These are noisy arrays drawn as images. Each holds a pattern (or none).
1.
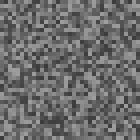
only noise
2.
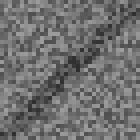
a diagonal band
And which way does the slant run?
bottom left to top right
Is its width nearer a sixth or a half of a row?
a sixth
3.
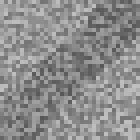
a diagonal band
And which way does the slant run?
bottom left to top right
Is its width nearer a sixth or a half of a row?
a half
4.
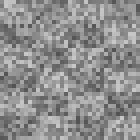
a checkerboard
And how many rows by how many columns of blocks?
6 by 4
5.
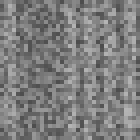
bands of columns
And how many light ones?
5
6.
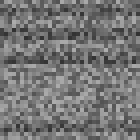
bands of rows
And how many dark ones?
4
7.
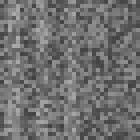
bands of columns
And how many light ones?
3
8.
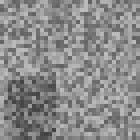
one block
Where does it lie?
bottom left
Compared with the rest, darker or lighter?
darker
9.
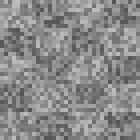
a checkerboard
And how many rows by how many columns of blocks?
5 by 4
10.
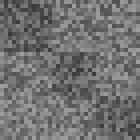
blocks along the diagonal
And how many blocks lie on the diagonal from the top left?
3
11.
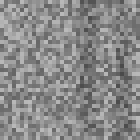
bands of columns
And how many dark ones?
2
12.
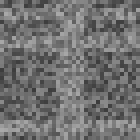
bands of rows crossing bands of columns
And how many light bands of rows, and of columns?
3 and 1
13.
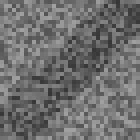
a diagonal band
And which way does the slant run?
bottom left to top right
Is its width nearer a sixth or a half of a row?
a half
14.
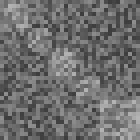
blocks along the diagonal
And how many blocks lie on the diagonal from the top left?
5
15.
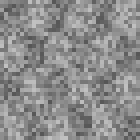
a checkerboard
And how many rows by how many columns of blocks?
4 by 6
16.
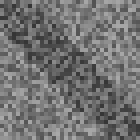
a diagonal band
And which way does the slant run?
top left to bottom right
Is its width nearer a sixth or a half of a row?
a half
